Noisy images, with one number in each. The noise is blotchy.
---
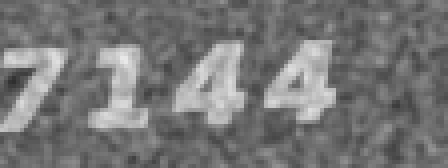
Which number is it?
7144
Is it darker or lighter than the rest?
lighter
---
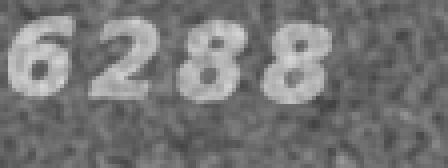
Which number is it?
6288
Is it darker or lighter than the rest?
lighter
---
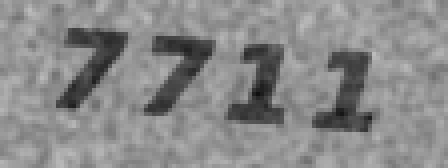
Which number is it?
7711
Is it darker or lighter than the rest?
darker
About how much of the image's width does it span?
two thirds
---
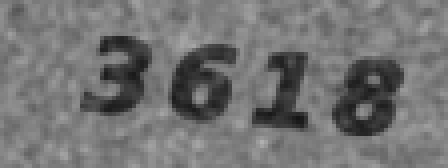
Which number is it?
3618
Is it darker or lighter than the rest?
darker
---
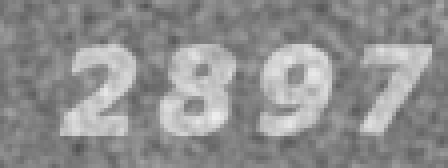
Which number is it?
2897
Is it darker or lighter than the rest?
lighter
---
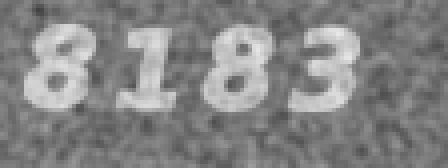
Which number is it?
8183
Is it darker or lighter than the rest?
lighter
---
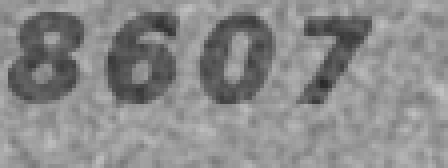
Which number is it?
8607
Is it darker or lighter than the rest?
darker
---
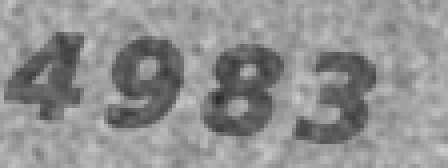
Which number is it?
4983
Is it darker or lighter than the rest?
darker
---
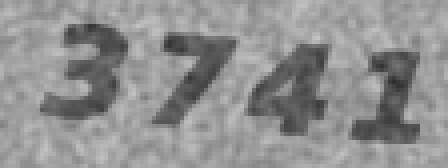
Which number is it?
3741
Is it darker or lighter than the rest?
darker
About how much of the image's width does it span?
nearly all
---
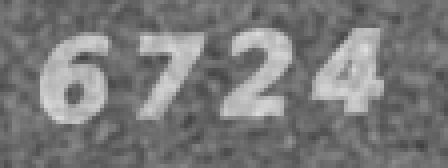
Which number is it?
6724
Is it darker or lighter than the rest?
lighter
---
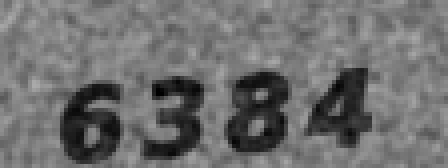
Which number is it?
6384
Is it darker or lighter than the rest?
darker
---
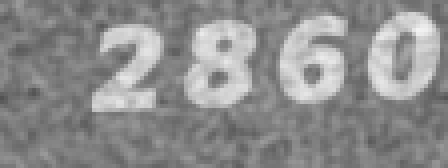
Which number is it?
2860
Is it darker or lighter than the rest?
lighter
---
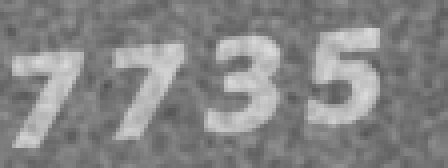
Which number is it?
7735
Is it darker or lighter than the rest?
lighter
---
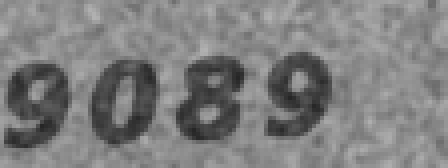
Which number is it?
9089
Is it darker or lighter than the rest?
darker
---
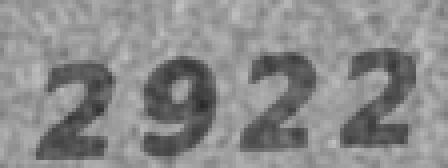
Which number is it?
2922
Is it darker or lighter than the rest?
darker
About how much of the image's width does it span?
nearly all
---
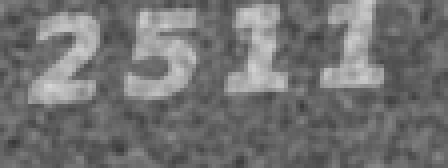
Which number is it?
2511
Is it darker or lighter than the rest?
lighter
